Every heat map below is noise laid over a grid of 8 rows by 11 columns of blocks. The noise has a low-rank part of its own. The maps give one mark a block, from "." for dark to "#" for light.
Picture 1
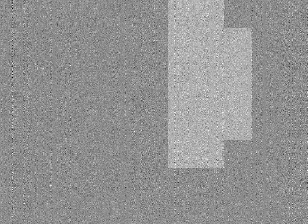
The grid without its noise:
. . . . . . # # . . .
. . . . . . # # # . .
. . . . . . # # # . .
. . . . . . # # # . .
. . . . . . # # # . .
. . . . . . # # . . .
. . . . . . . . . . .
. . . . . . . . . . .
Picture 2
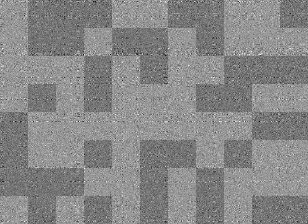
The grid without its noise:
# . . . # # . . # # .
# . . # . . # . # # #
# # # . # . # # . . .
# . # . # # # . . # #
. # # # # # # # # . .
. # # . # . . # . # #
. . . # # . # . # # #
# . # . # . # . # . .
